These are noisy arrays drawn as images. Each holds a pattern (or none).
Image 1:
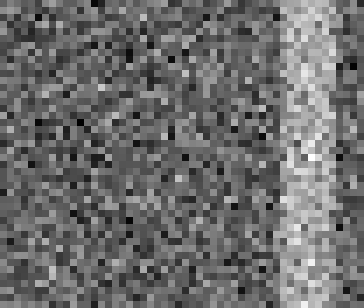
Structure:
one band of columns
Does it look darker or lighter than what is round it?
lighter
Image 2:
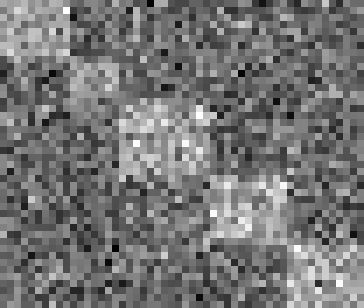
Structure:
blocks along the diagonal
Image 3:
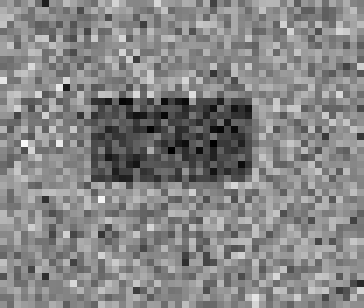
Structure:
one block
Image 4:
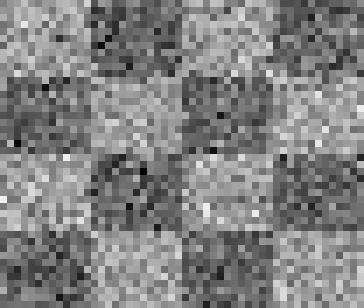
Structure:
a checkerboard
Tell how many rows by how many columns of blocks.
4 by 4
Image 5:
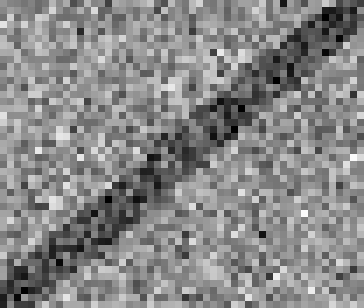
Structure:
a diagonal band
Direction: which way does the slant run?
bottom left to top right
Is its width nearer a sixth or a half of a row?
a sixth
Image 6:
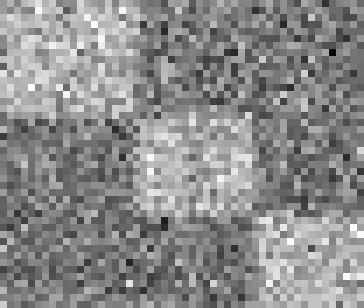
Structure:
blocks along the diagonal
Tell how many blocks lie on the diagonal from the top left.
3
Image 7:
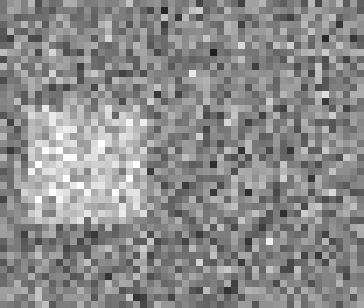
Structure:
one block
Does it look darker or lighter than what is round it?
lighter
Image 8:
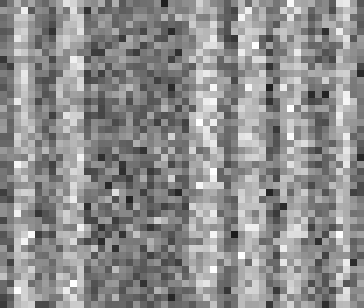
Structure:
bands of columns
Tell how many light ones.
6
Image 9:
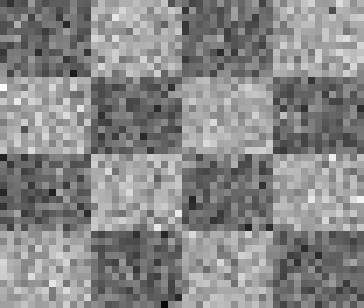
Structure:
a checkerboard
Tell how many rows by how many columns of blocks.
4 by 4
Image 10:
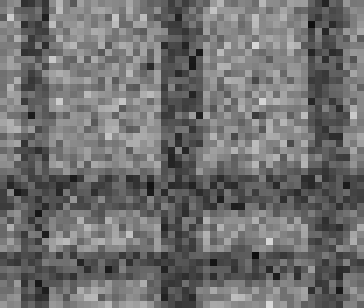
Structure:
bands of rows crossing bands of columns
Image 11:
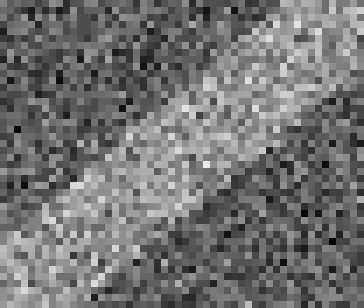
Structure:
a diagonal band
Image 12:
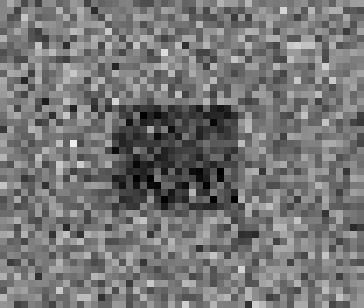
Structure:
one block
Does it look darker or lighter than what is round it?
darker
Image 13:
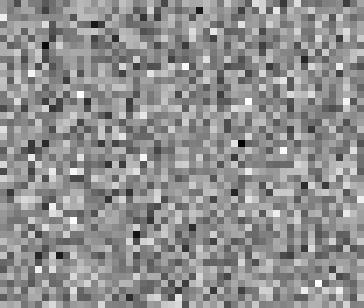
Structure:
only noise
